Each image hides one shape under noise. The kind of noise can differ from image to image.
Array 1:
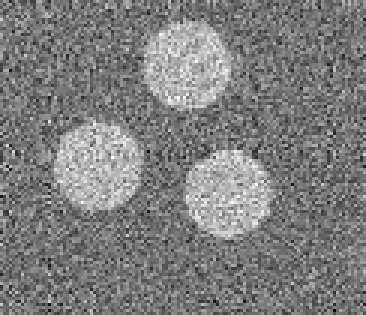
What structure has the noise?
low rank plus noise
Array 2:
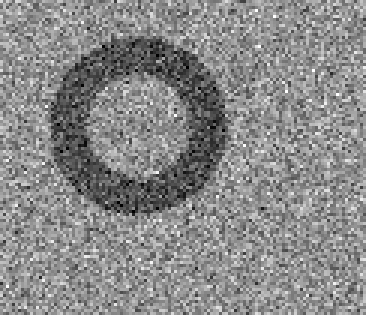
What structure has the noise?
independent entries
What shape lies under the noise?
ring
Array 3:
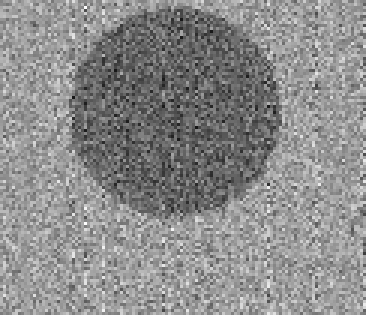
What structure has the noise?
columns of uneven size
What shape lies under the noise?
disc
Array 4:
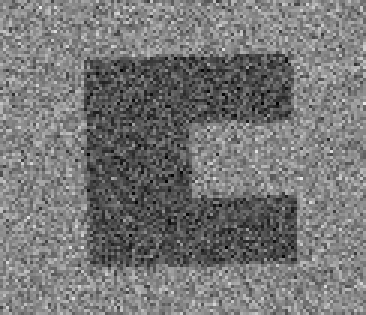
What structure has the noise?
independent entries
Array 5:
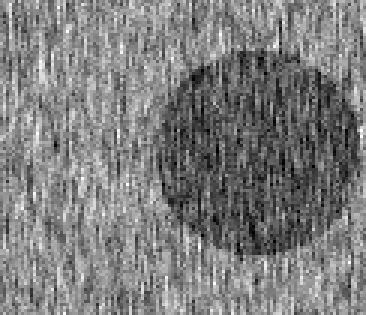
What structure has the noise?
streaked along the columns
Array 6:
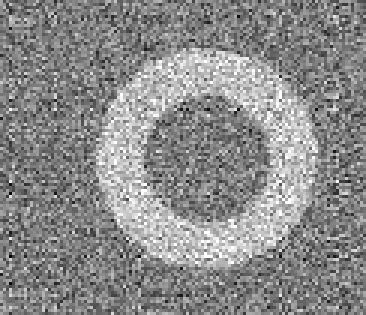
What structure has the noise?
low rank plus noise
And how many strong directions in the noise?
one
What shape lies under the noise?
ring
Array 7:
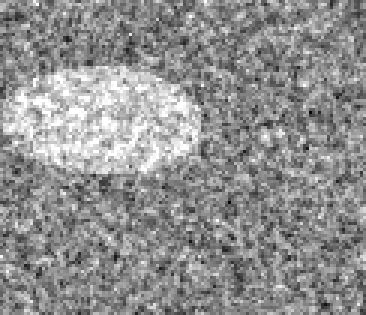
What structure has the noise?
blotchy
